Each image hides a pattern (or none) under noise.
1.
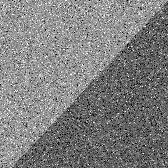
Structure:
a sharp edge
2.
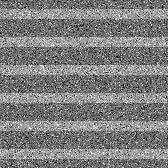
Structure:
horizontal stripes
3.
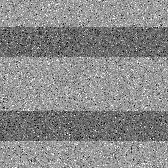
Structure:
horizontal stripes
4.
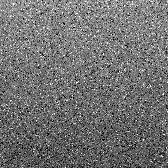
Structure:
a smooth slope
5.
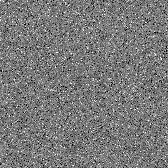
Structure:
only noise
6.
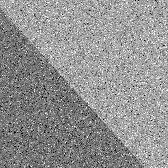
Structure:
a sharp edge
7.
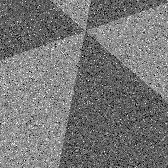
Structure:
spokes from one point
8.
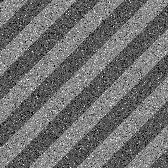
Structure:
diagonal stripes
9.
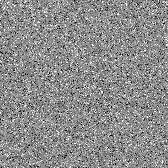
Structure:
only noise
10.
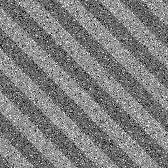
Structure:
diagonal stripes
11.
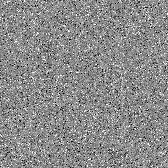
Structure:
only noise
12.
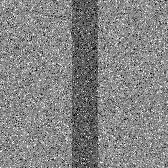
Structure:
one vertical stripe
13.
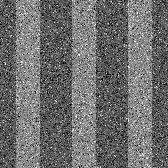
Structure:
vertical stripes
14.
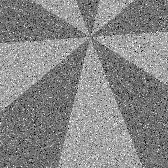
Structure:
spokes from one point
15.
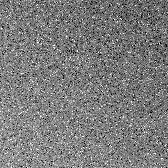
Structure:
a smooth slope
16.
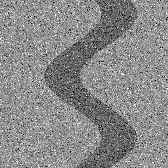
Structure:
a wavy band
